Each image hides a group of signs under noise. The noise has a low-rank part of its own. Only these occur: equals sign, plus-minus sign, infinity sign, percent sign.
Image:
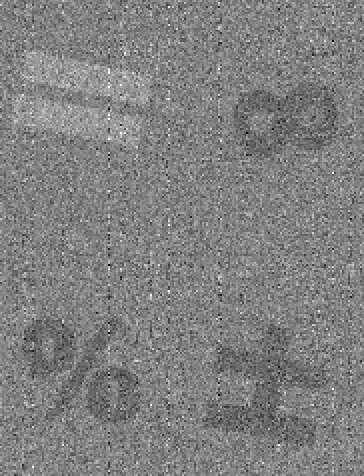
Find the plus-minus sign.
bottom right
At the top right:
infinity sign
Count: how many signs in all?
4
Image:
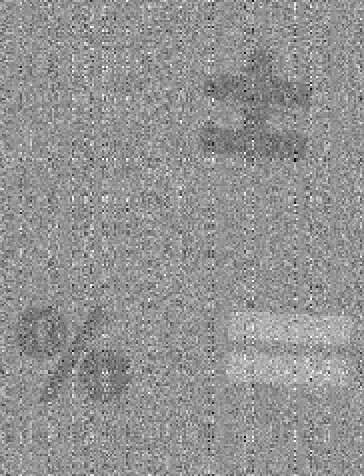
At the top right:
plus-minus sign
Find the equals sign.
bottom right
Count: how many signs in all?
3
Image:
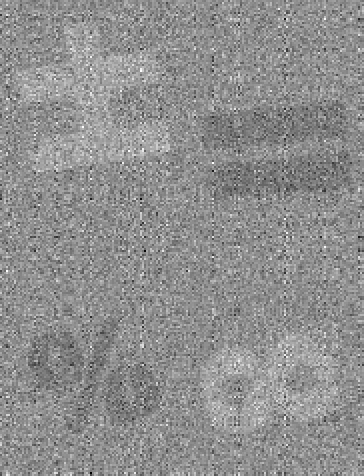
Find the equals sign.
top right
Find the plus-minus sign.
top left
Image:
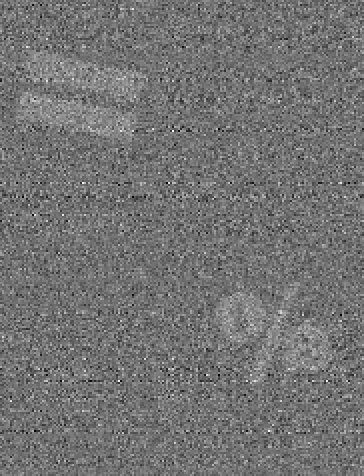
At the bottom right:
percent sign
